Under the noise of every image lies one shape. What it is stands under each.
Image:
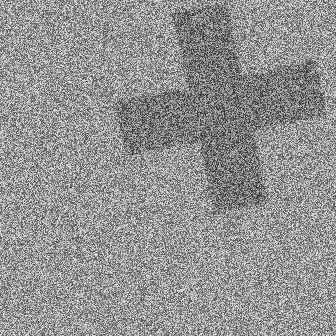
cross
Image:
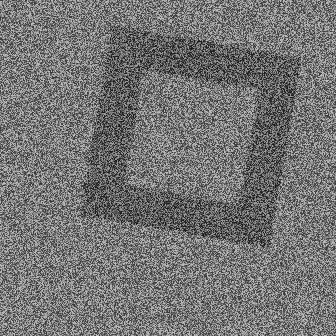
square frame
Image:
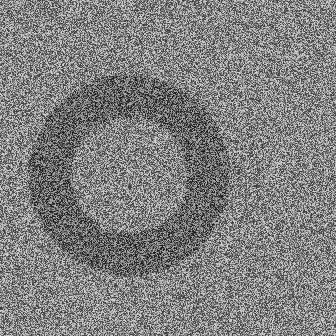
ring
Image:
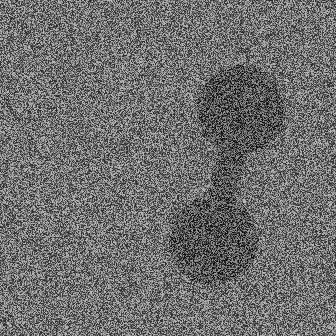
dumbbell
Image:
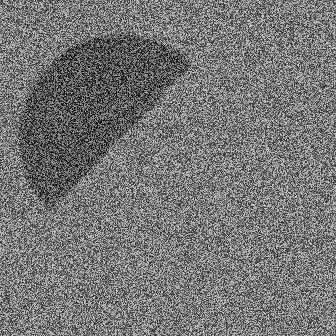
half disc
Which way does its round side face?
up and left
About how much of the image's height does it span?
half
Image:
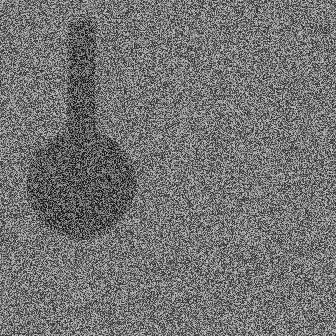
lollipop
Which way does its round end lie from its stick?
down
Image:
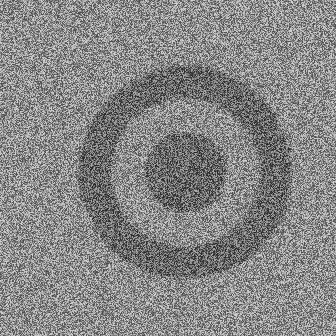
bullseye
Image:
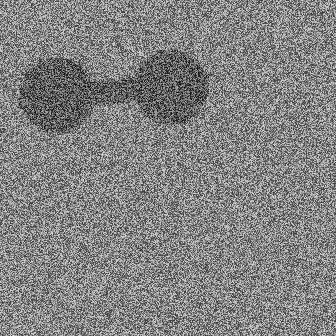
dumbbell
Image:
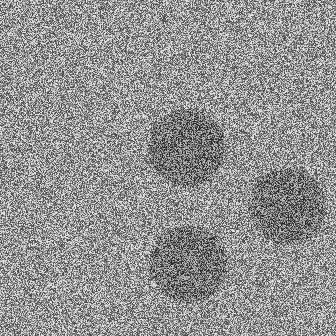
three dots
